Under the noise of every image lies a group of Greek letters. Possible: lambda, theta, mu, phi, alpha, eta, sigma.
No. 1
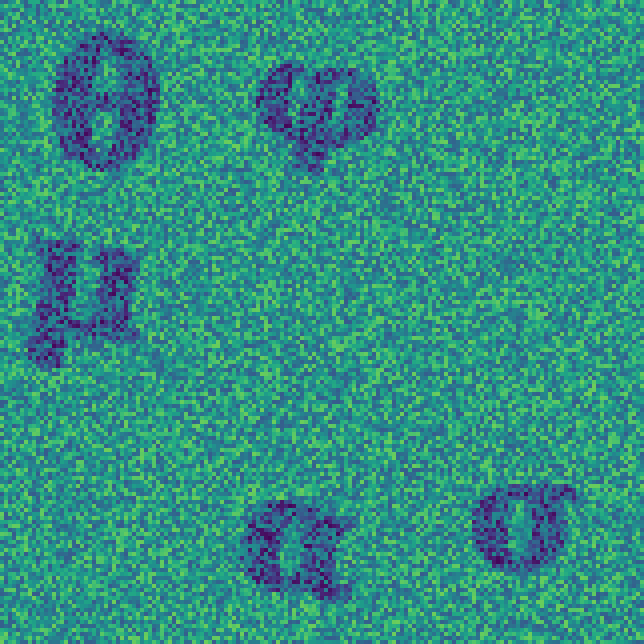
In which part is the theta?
top left
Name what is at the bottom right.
sigma
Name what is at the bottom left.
nothing
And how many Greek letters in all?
5
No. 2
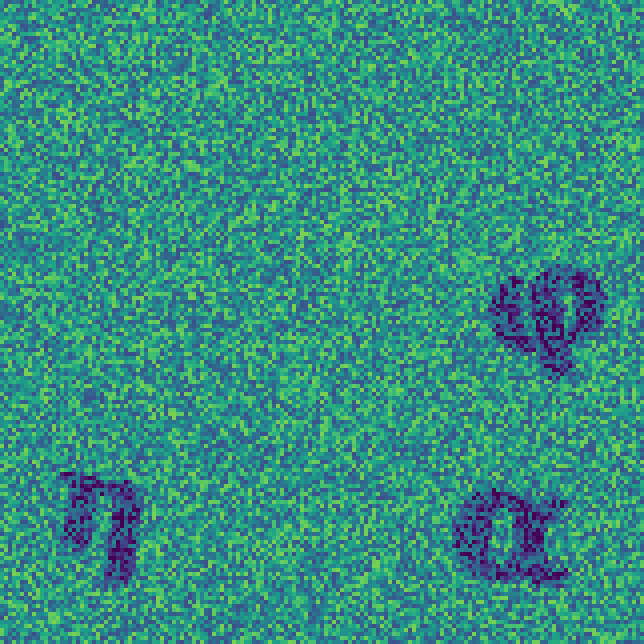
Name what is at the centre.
nothing
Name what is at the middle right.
phi
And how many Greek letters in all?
3
